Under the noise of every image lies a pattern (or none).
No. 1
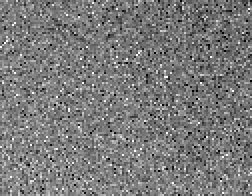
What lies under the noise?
a smooth slope
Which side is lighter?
bottom left
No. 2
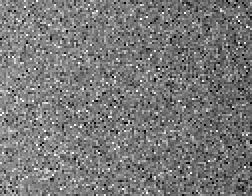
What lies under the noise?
a smooth slope
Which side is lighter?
left
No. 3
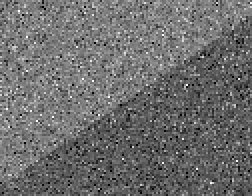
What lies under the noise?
a sharp edge
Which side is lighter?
top left
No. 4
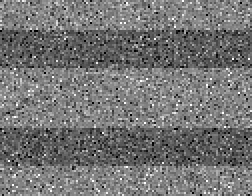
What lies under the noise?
horizontal stripes
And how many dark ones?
2
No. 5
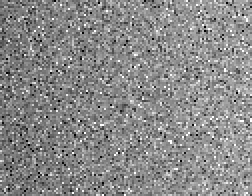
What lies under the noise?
a smooth slope
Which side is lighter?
right
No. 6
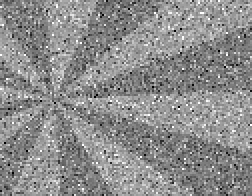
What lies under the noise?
spokes from one point
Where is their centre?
middle left
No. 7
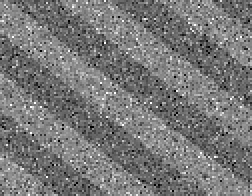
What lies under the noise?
diagonal stripes
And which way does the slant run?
top left to bottom right
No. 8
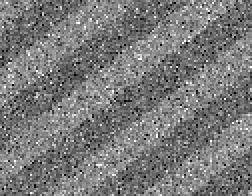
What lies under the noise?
diagonal stripes
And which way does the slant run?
bottom left to top right
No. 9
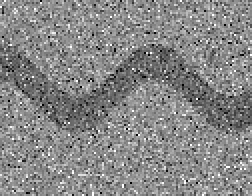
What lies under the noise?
a wavy band
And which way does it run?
left to right
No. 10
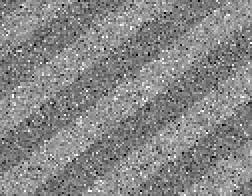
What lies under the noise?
diagonal stripes
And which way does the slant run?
bottom left to top right
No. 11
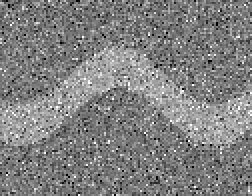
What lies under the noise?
a wavy band
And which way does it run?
left to right
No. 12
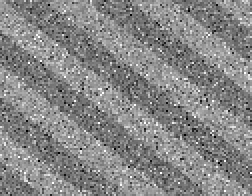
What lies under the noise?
diagonal stripes
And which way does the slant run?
top left to bottom right
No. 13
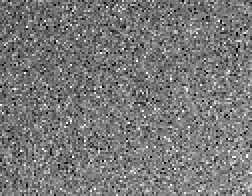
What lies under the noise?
a smooth slope
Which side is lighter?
bottom right
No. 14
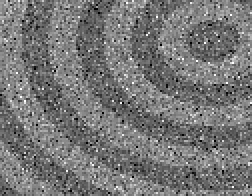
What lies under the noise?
rings round one point
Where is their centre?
top right
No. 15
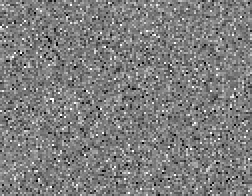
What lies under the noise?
only noise
